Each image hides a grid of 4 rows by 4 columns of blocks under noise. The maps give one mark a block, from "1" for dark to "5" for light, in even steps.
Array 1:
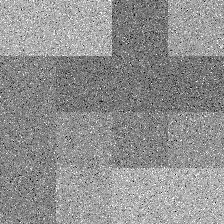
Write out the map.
5 5 1 4
2 1 1 1
2 3 2 3
2 4 5 5
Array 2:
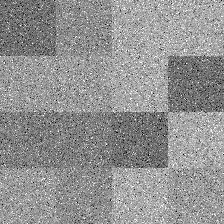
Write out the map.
1 3 5 5
4 4 5 1
2 2 1 5
4 3 5 4
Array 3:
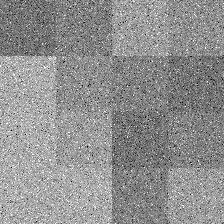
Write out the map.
1 2 4 3
5 3 2 1
5 4 1 2
5 5 2 4
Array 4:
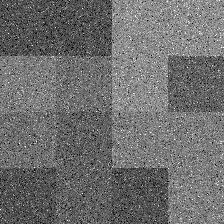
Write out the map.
1 1 5 5
4 3 5 2
3 2 4 4
1 2 1 4
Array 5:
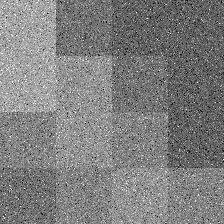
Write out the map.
5 2 1 1
5 4 2 1
3 4 3 1
2 3 4 3
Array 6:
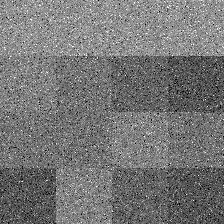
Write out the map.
5 5 5 5
4 3 2 1
3 3 4 3
1 4 2 1
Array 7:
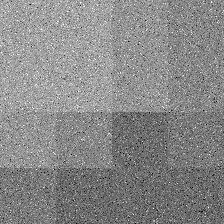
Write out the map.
5 5 4 3
5 5 4 3
4 3 1 2
2 1 1 1
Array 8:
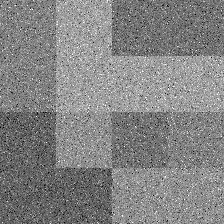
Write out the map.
3 5 2 2
3 5 5 5
1 4 2 3
1 1 4 4
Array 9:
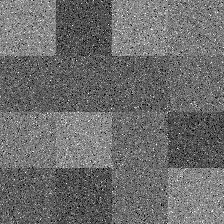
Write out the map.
5 1 5 4
2 2 2 3
4 5 3 1
2 1 3 5
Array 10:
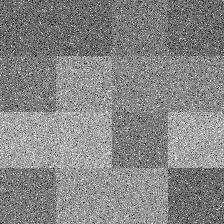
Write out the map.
1 1 2 1
2 4 3 3
5 5 2 5
2 4 4 1
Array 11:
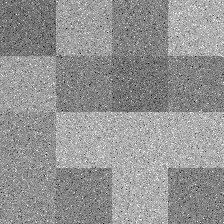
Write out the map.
1 4 2 5
4 2 1 2
3 5 5 5
3 2 5 2
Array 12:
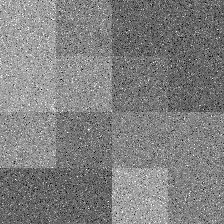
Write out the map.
5 3 1 1
5 4 2 1
4 2 3 3
1 1 5 3
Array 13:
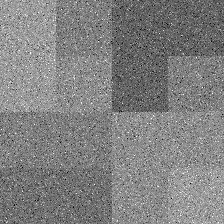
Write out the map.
5 3 1 1
5 4 1 3
3 3 4 4
2 2 4 5
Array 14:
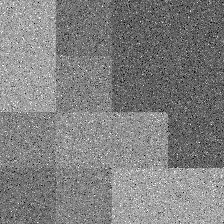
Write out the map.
5 2 1 1
5 3 1 1
3 4 4 1
2 3 5 5
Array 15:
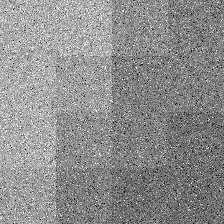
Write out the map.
5 5 3 2
5 4 2 2
5 3 2 1
4 2 1 1
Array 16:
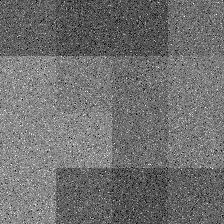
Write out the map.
2 1 1 3
5 4 3 4
5 5 3 4
5 2 1 2
